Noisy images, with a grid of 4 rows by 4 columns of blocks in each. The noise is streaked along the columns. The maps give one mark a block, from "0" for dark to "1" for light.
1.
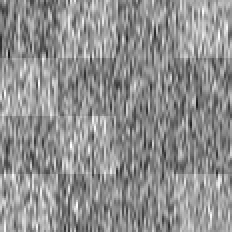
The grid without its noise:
0 1 0 1
1 0 0 0
0 1 0 0
1 0 0 1
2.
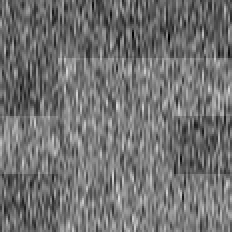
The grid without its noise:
0 0 0 0
0 1 1 1
1 1 1 0
0 1 1 1
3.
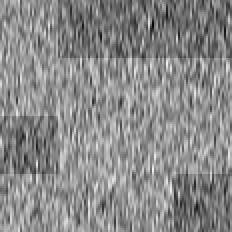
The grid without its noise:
1 0 0 0
1 1 1 1
0 1 1 1
1 1 1 0
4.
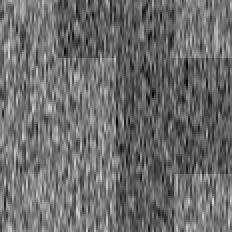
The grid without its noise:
1 0 0 1
1 1 0 0
1 1 0 0
1 1 0 1
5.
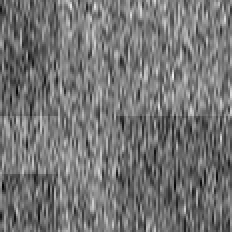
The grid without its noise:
0 1 1 1
0 1 1 1
1 1 0 0
0 1 0 0
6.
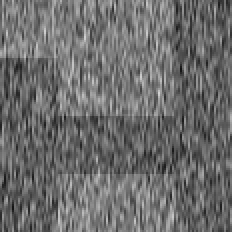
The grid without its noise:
1 1 1 0
0 1 1 0
0 0 0 0
0 1 1 0
